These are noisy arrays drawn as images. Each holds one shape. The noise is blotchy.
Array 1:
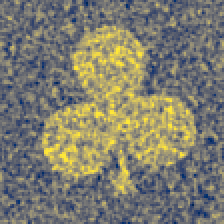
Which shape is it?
club
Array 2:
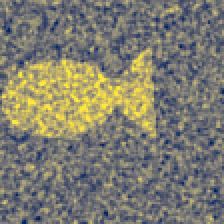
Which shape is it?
fish
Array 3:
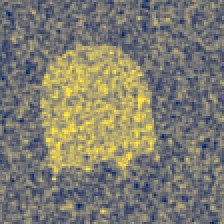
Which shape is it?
ghost
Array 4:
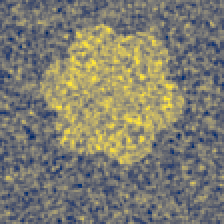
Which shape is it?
flower
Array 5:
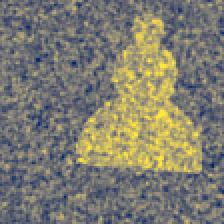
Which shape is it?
chess pawn
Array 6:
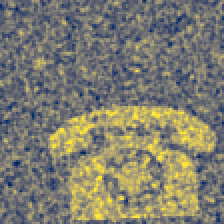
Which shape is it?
telephone
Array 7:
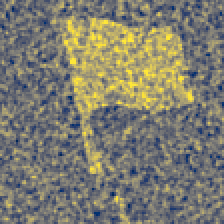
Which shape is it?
flag
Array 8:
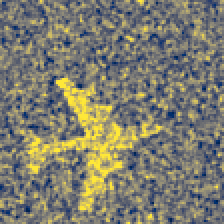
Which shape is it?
airplane
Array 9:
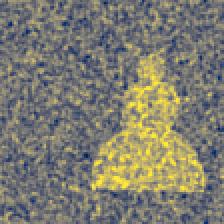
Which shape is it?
chess pawn
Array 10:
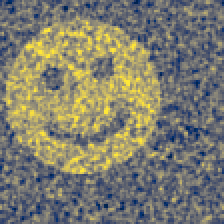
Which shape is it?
smiling face
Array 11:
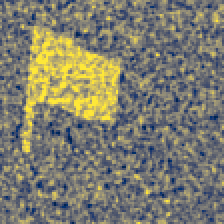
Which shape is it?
flag
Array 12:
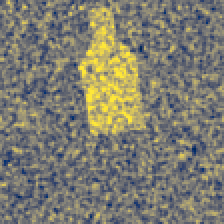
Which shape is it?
bottle
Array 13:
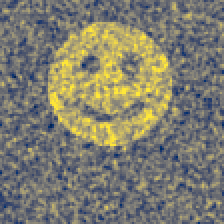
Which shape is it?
smiling face
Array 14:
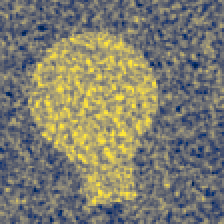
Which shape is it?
light bulb
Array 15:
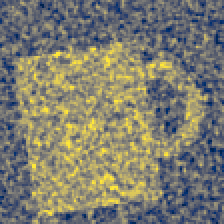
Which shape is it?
cup
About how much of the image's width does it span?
nearly all
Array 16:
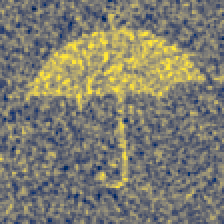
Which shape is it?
umbrella
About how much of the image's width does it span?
nearly all
